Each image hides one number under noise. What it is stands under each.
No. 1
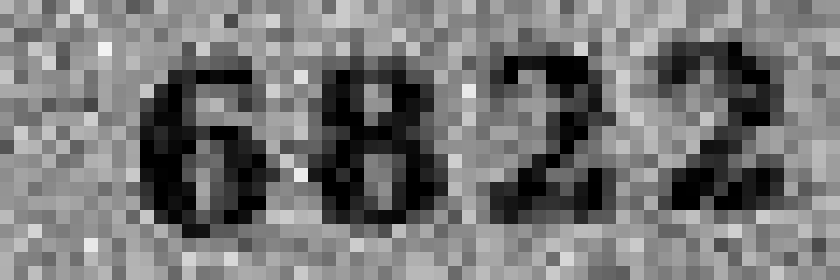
6822
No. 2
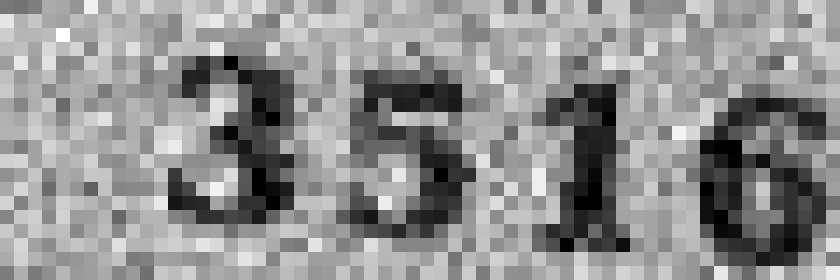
3516
